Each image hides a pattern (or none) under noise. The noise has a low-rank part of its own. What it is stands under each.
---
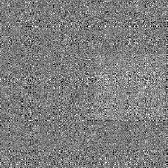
one block
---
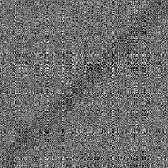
a diagonal band
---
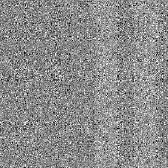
bands of columns
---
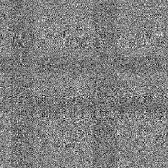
bands of rows crossing bands of columns
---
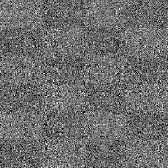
a checkerboard
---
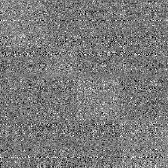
blocks along the diagonal
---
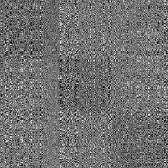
blocks along the diagonal
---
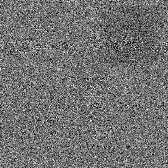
one block
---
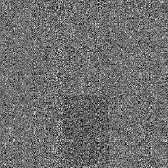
one block
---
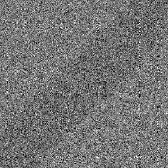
a diagonal band
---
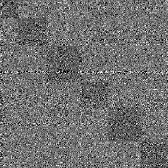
blocks along the diagonal
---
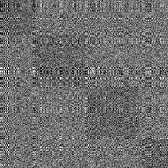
blocks along the diagonal
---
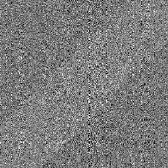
a diagonal band
